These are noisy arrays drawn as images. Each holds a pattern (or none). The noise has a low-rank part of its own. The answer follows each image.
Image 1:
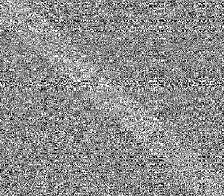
a diagonal band
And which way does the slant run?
top left to bottom right
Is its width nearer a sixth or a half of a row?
a sixth
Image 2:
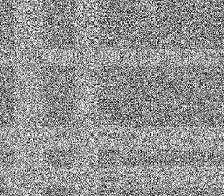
bands of rows crossing bands of columns
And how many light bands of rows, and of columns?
3 and 2
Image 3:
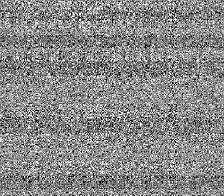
bands of rows
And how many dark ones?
5
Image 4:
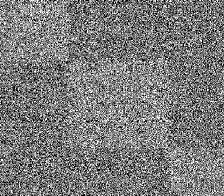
blocks along the diagonal
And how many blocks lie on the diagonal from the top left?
3
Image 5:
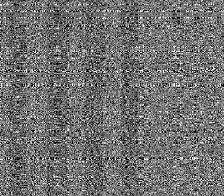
bands of columns
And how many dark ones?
4
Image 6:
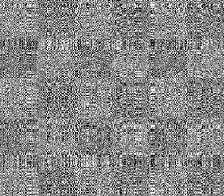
a checkerboard
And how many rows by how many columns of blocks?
5 by 6
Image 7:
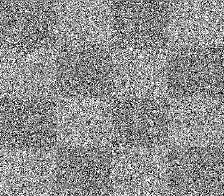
a checkerboard
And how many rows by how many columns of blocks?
4 by 4
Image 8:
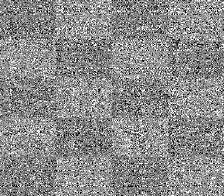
a checkerboard
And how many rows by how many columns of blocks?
5 by 4
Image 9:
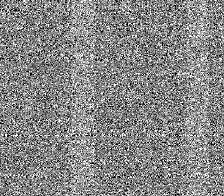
bands of columns
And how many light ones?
2
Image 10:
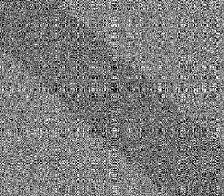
a diagonal band
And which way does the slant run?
top left to bottom right
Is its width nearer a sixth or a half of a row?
a half
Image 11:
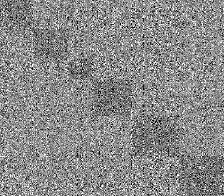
blocks along the diagonal
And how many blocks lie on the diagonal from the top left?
6
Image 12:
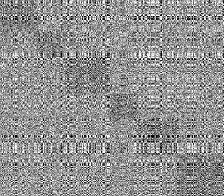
blocks along the diagonal
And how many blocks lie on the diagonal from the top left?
6
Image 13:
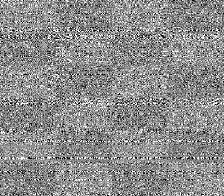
a checkerboard
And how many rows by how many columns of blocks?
6 by 4
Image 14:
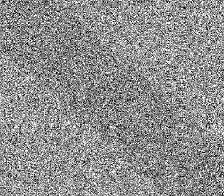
a diagonal band
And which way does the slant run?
top left to bottom right
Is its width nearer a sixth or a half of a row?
a half
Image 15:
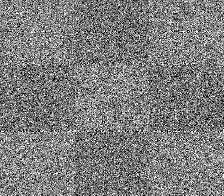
a checkerboard
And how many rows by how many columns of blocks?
3 by 3
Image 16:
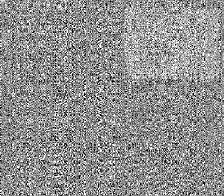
one block
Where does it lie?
top right
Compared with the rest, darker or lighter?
lighter
